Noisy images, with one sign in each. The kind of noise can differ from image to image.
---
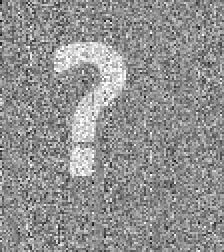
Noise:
columns of uneven size
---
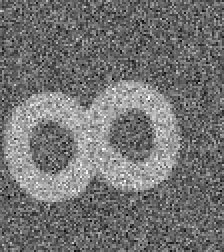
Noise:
independent entries
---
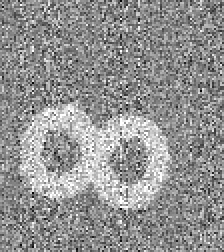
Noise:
columns of uneven size
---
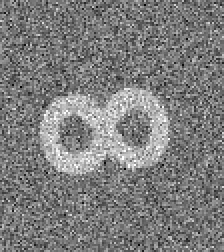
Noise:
independent entries
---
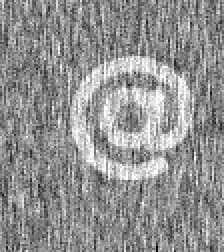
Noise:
streaked along the columns
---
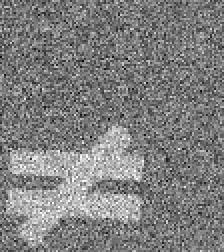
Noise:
low rank plus noise
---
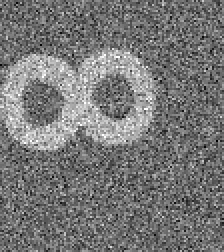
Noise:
independent entries
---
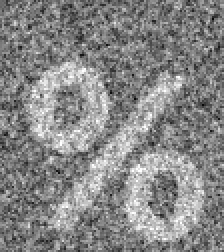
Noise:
blotchy
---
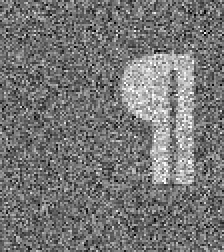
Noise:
low rank plus noise
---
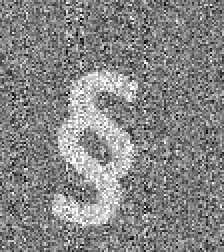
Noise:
columns of uneven size
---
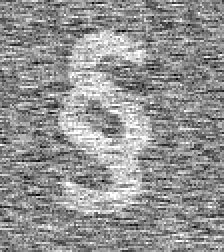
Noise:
streaked along the rows
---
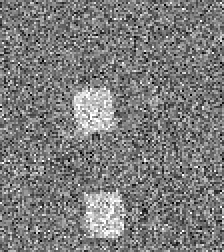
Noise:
low rank plus noise
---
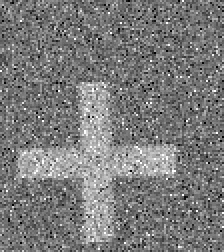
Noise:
heavy tails
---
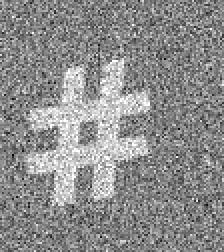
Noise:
low rank plus noise
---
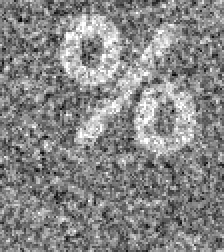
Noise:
blotchy
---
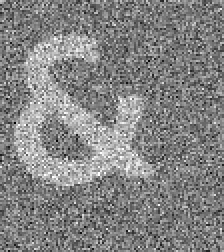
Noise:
low rank plus noise
